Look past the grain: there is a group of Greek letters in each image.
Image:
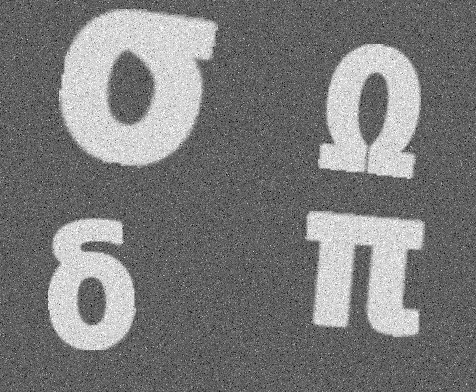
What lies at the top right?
omega
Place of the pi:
bottom right
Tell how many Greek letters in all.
4
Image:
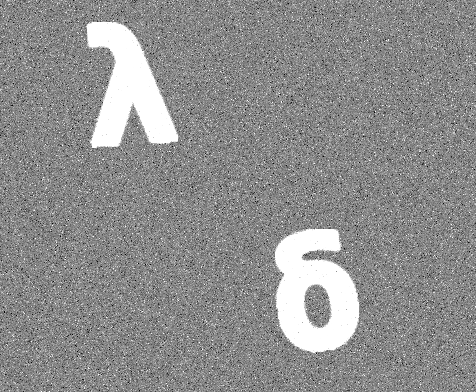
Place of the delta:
bottom right
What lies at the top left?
lambda
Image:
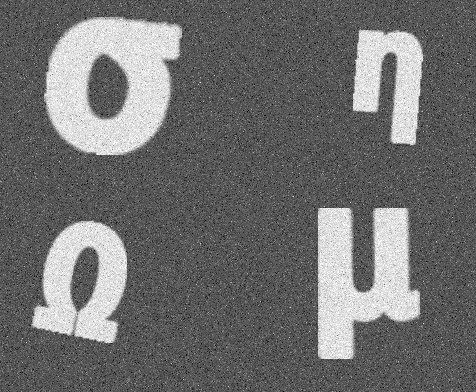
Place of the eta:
top right
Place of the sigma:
top left
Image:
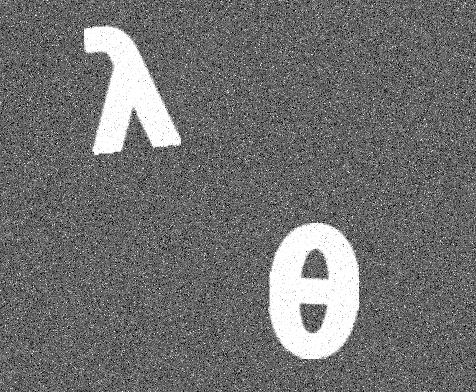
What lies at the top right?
nothing
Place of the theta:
bottom right
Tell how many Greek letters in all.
2
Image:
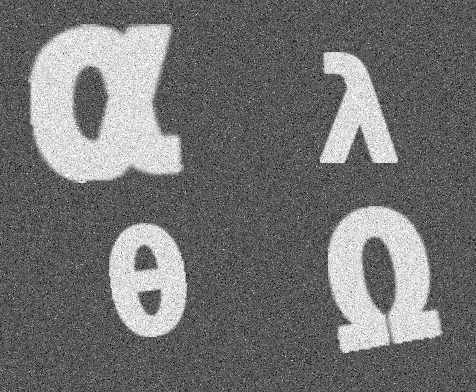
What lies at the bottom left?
theta
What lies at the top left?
alpha
